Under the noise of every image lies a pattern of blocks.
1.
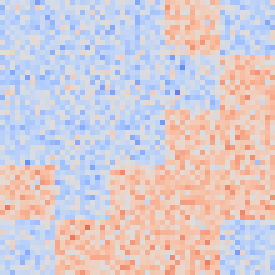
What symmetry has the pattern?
mirrored about the diagonal from the top left
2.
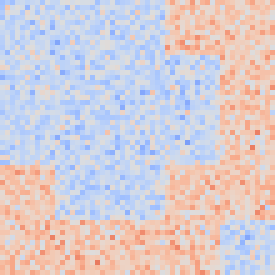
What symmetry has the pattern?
mirrored about the diagonal from the top left
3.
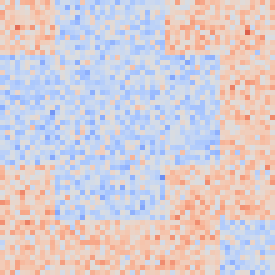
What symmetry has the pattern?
mirrored about the diagonal from the top left
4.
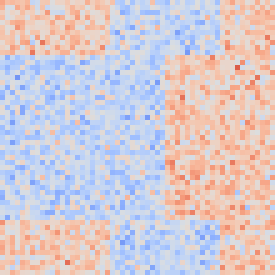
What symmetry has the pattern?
top and bottom mirror each other
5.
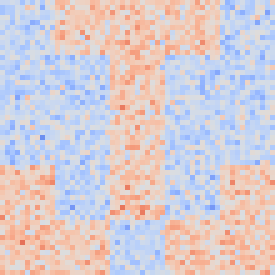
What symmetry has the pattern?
left and right mirror each other
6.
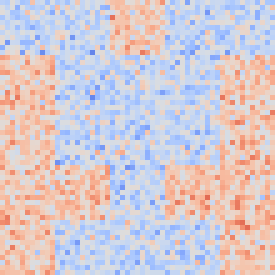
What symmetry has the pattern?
left and right mirror each other
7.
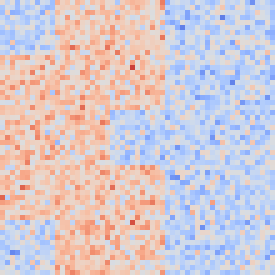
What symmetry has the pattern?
top and bottom mirror each other
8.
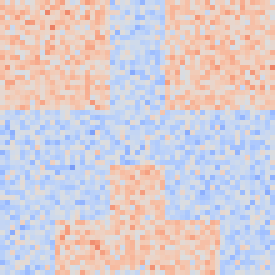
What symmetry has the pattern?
left and right mirror each other
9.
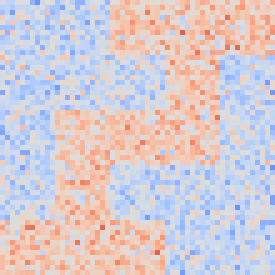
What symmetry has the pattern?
the same after a half turn
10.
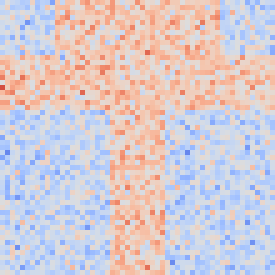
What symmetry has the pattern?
left and right mirror each other
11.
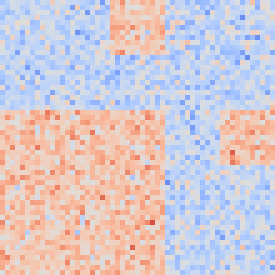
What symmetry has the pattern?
mirrored about the diagonal from the bottom left
